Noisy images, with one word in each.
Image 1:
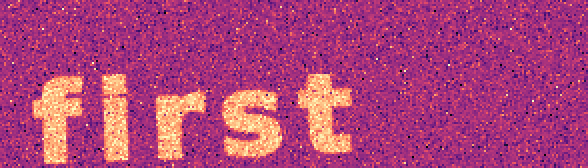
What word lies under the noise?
first
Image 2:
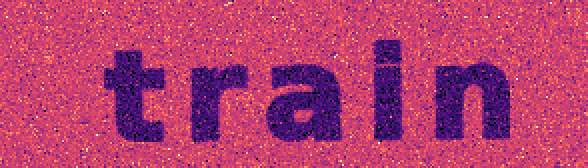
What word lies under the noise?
train
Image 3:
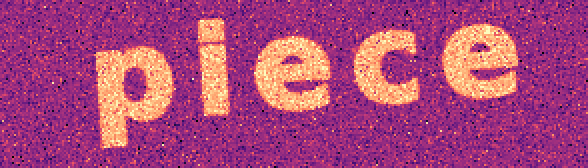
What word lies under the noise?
piece
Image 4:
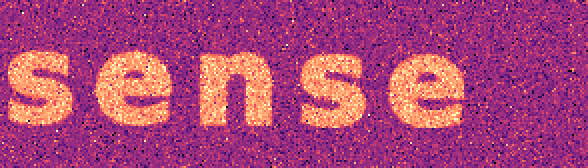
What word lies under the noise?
sense
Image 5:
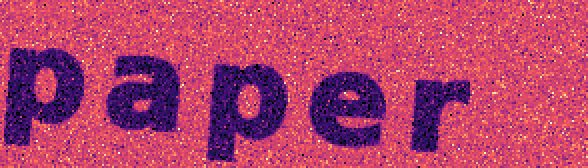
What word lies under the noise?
paper
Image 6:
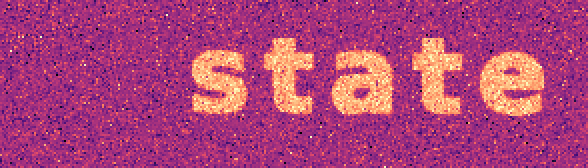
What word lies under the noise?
state
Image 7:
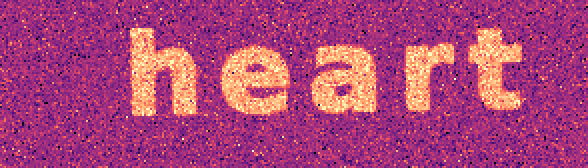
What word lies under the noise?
heart
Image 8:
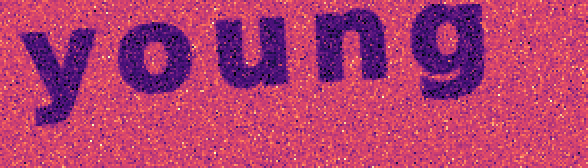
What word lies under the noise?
young
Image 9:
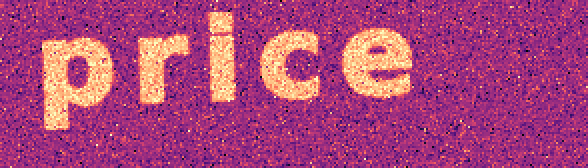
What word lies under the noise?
price
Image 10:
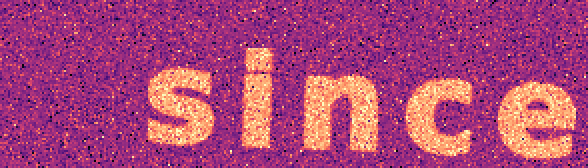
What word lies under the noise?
since
